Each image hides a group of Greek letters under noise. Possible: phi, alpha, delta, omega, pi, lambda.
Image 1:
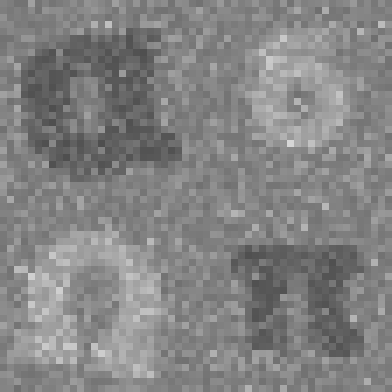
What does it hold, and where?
top left: dark alpha; top right: light delta; bottom left: light omega; bottom right: dark pi
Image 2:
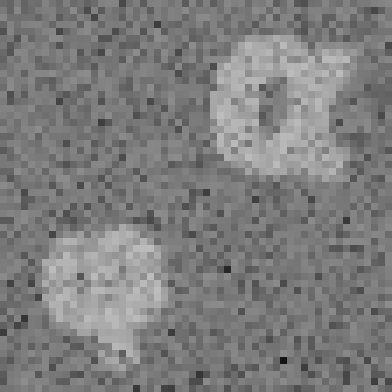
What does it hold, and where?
top right: light alpha; bottom left: light phi
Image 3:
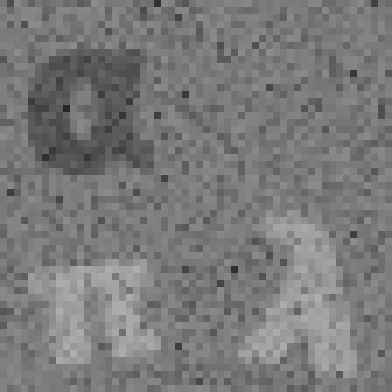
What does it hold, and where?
top left: dark alpha; bottom left: light pi; bottom right: light lambda
